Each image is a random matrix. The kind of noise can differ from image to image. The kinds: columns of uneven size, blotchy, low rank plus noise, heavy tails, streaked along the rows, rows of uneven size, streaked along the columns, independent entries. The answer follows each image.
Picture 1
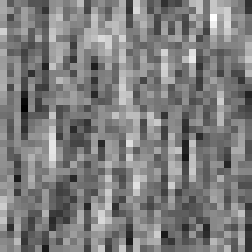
streaked along the columns
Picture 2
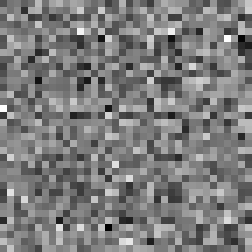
low rank plus noise
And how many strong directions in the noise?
one
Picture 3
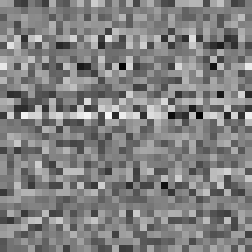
rows of uneven size
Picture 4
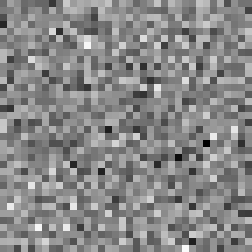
independent entries
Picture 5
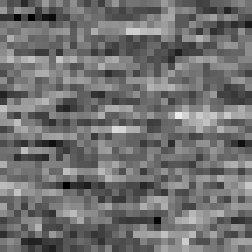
streaked along the rows
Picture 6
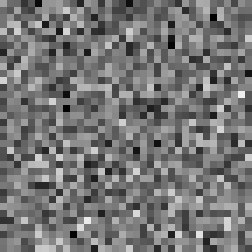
independent entries
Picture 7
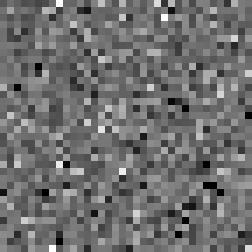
heavy tails
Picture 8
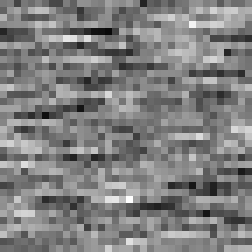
streaked along the rows
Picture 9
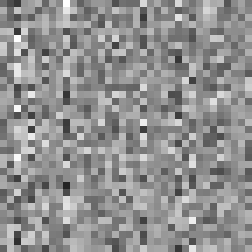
columns of uneven size
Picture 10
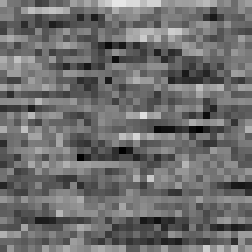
streaked along the rows
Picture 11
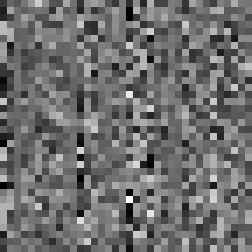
columns of uneven size
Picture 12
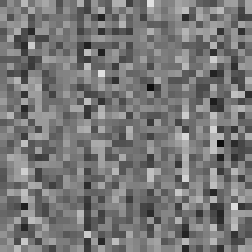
columns of uneven size
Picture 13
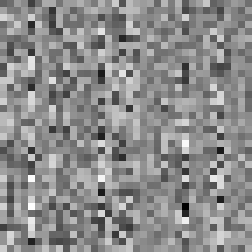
columns of uneven size
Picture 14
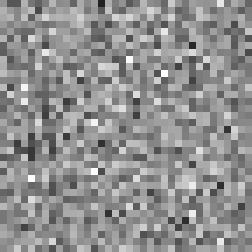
independent entries
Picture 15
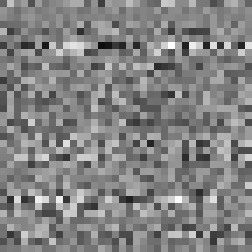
rows of uneven size
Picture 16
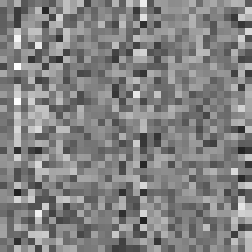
columns of uneven size
